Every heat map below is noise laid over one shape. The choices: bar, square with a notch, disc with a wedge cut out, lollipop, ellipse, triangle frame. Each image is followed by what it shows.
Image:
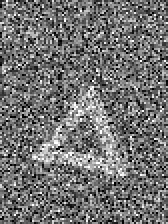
triangle frame
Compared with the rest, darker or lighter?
lighter
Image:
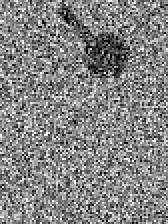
lollipop
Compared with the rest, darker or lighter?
darker
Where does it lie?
top middle
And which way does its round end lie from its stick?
down and right
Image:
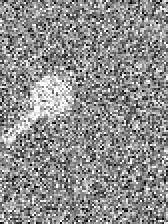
lollipop
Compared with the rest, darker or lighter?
lighter
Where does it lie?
middle left
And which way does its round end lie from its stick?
up and right
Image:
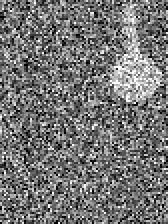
lollipop
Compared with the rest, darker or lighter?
lighter
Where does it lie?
top right
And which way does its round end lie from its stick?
down
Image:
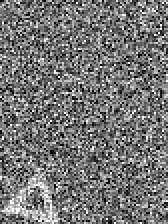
triangle frame
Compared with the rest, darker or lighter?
lighter
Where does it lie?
bottom left
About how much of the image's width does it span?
a third
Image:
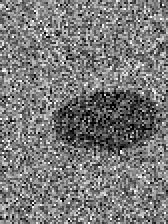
ellipse
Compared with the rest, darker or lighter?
darker
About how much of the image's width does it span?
two thirds
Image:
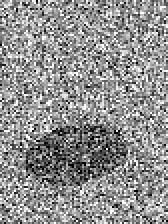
ellipse
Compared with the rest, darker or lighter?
darker
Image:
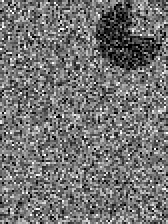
disc with a wedge cut out
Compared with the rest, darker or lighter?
darker
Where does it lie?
top right
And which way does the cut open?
up and right
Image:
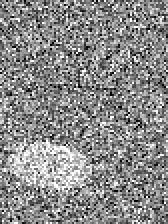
ellipse
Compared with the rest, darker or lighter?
lighter
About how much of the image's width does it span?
half
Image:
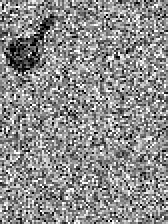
lollipop
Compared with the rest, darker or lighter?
darker
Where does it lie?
top left
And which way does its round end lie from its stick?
down and left
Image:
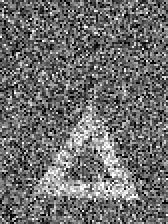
triangle frame
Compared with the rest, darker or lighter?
lighter
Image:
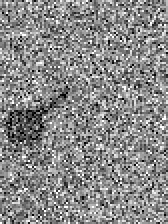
lollipop
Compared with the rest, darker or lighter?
darker
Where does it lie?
middle left
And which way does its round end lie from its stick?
down and left
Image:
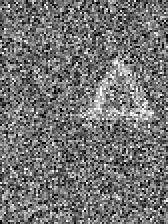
triangle frame
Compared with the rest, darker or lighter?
lighter
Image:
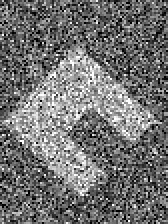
square with a notch
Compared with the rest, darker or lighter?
lighter
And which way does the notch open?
down and right
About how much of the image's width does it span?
nearly all
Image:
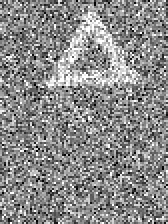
triangle frame
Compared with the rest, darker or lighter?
lighter
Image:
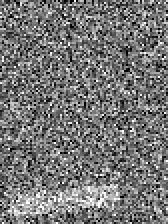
bar
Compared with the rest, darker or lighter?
lighter
